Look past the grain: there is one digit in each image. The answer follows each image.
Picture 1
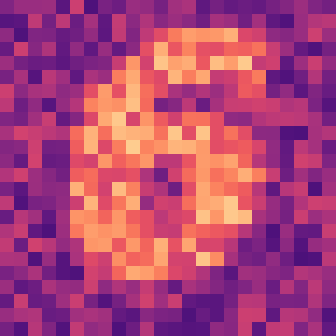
6
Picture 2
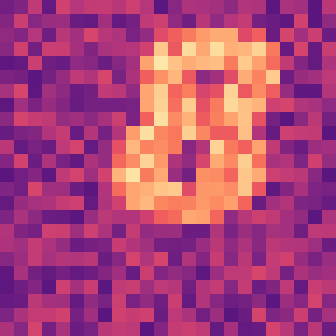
8
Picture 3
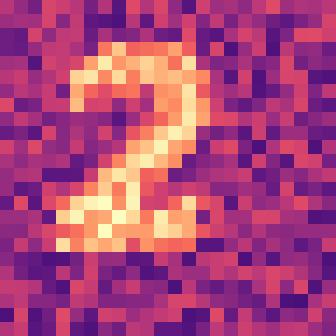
2
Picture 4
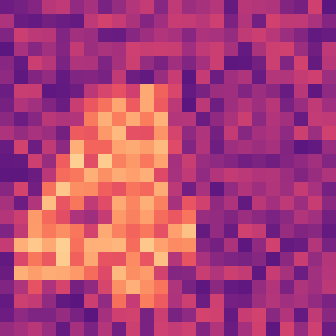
4
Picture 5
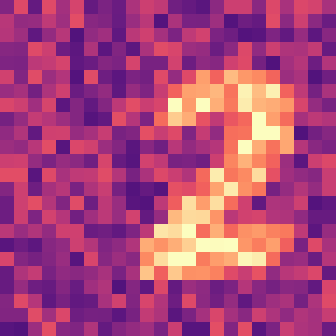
2
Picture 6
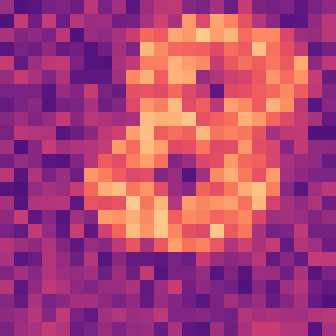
8
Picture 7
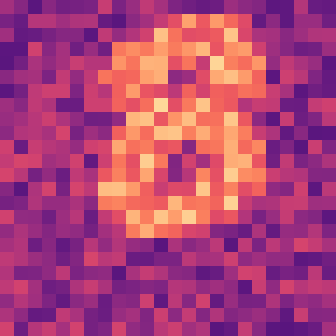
8
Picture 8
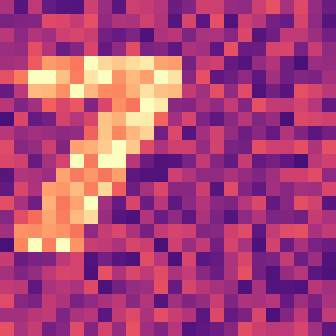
7
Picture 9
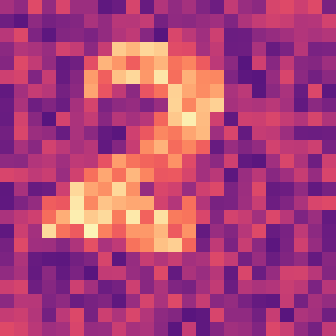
2
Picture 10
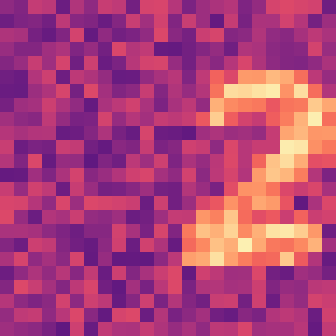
2
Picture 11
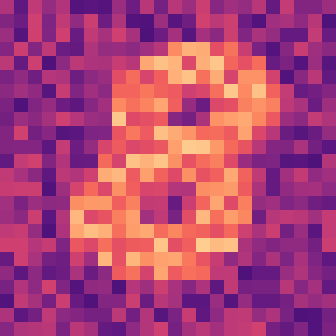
8
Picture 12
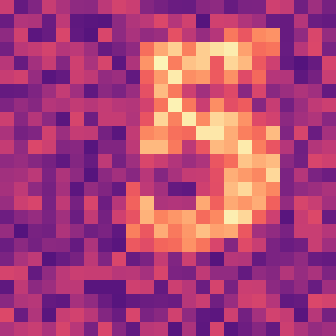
5
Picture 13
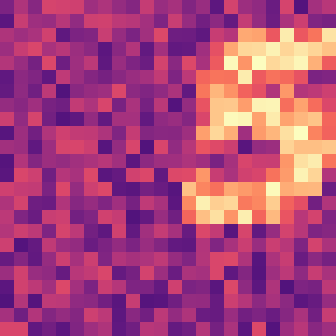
5
